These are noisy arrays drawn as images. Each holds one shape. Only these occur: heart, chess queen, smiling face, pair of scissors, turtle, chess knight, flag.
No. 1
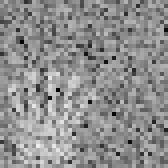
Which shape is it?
chess queen
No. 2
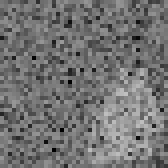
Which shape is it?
chess knight
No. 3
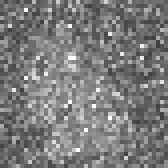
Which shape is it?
chess knight
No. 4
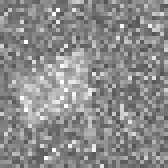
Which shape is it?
flag
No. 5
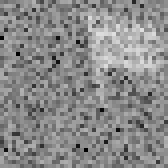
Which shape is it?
flag
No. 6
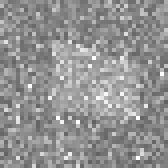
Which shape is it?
flag
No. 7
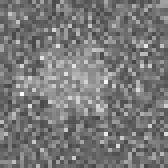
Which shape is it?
turtle
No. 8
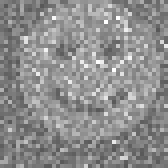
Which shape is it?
smiling face
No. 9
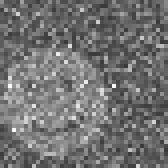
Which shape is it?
smiling face
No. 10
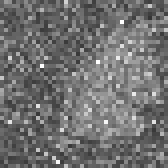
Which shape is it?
chess knight
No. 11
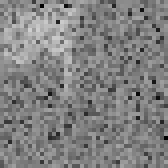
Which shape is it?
flag
